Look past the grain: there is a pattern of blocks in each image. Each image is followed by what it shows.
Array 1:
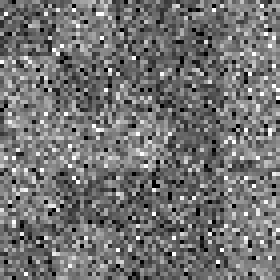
top and bottom mirror each other
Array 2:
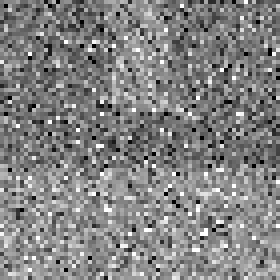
left and right mirror each other
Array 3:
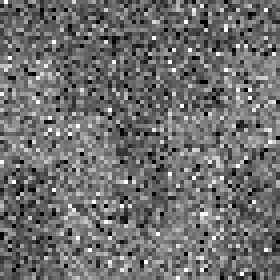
left and right mirror each other
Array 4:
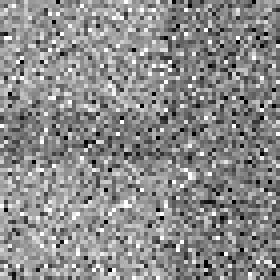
top and bottom mirror each other
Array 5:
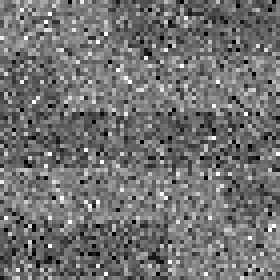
the same after a half turn
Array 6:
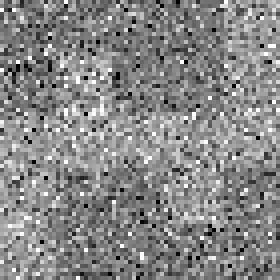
the same after a half turn
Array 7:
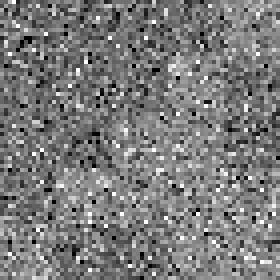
mirrored about the diagonal from the top left
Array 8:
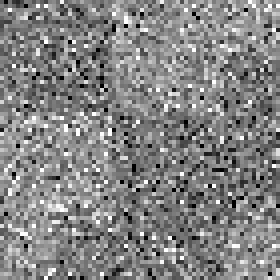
mirrored about the diagonal from the top left
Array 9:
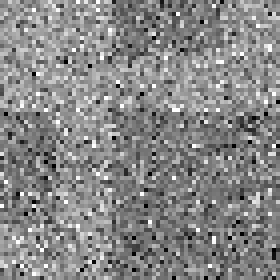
mirrored about the diagonal from the top left
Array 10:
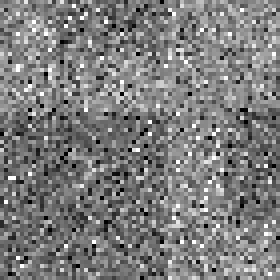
mirrored about the diagonal from the bottom left
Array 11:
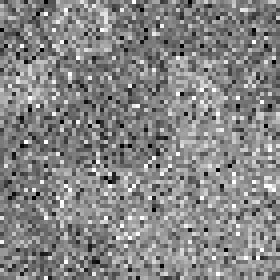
mirrored about the diagonal from the top left
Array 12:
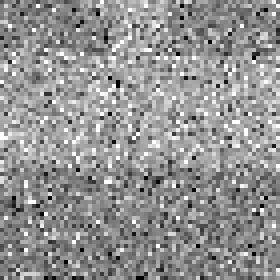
left and right mirror each other
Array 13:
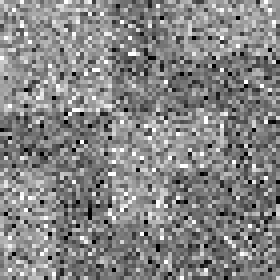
mirrored about the diagonal from the top left
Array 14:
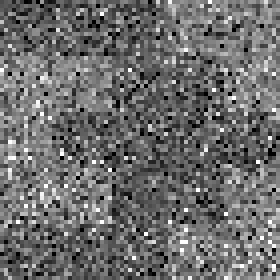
top and bottom mirror each other
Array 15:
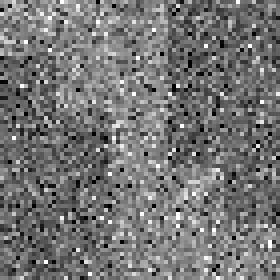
the same after a half turn
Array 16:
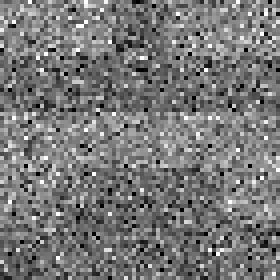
left and right mirror each other
